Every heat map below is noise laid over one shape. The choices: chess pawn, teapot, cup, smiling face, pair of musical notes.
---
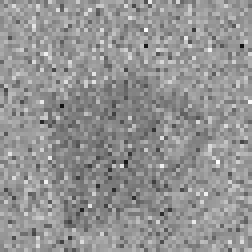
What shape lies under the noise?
cup
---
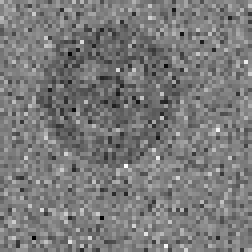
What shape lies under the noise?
smiling face
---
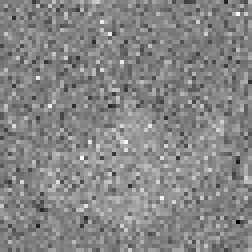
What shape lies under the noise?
teapot
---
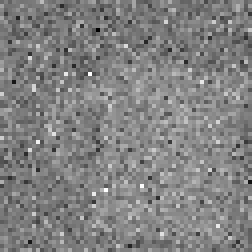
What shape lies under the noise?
cup
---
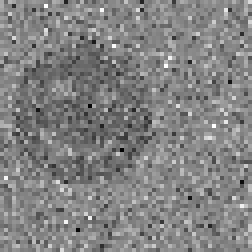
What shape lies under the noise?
smiling face
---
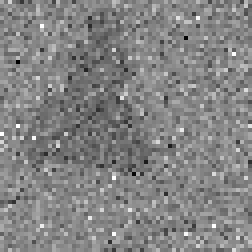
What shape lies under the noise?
chess pawn
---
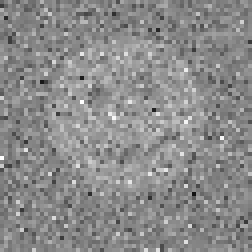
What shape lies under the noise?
smiling face
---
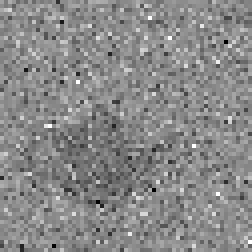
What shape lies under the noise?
teapot
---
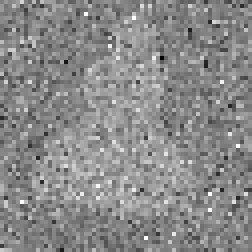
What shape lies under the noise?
chess pawn
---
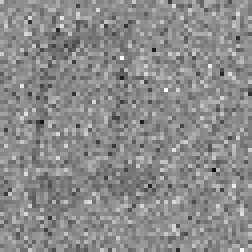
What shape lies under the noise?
pair of musical notes
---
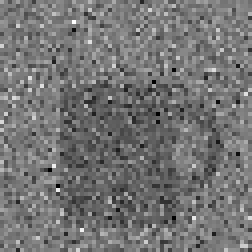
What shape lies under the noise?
cup
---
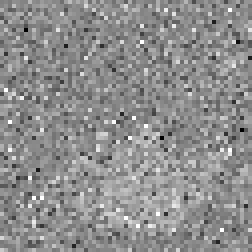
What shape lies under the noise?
teapot
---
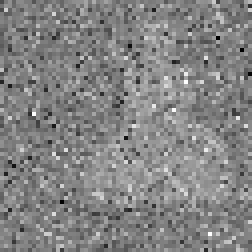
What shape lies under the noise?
chess pawn
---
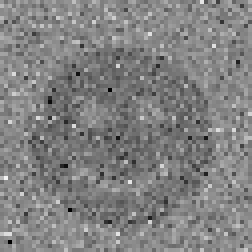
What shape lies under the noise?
smiling face
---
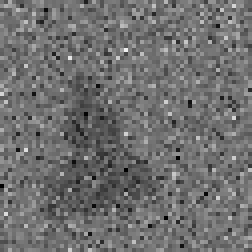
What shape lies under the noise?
chess pawn
